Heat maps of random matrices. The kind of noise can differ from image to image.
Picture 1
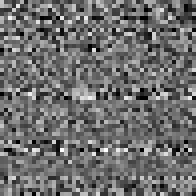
rows of uneven size
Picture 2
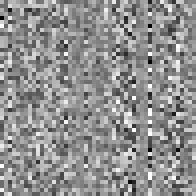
columns of uneven size
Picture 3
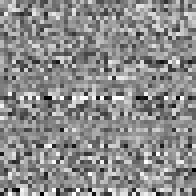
rows of uneven size
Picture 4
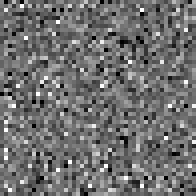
heavy tails
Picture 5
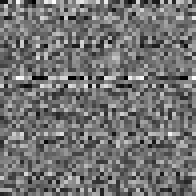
rows of uneven size
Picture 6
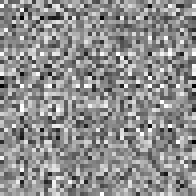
low rank plus noise
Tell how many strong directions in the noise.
two
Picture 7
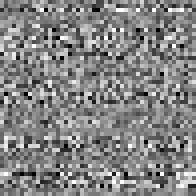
rows of uneven size
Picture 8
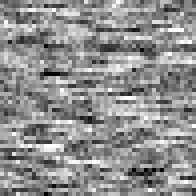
streaked along the rows
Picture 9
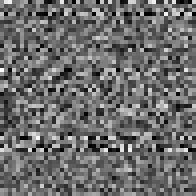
rows of uneven size
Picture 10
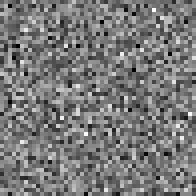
independent entries
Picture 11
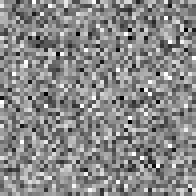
independent entries
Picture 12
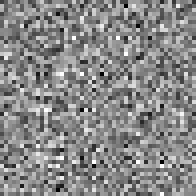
low rank plus noise
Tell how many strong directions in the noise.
five to eight
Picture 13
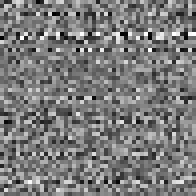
rows of uneven size
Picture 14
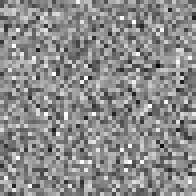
independent entries
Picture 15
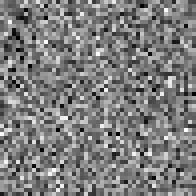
independent entries
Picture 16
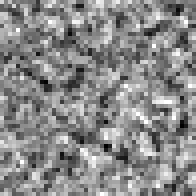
blotchy
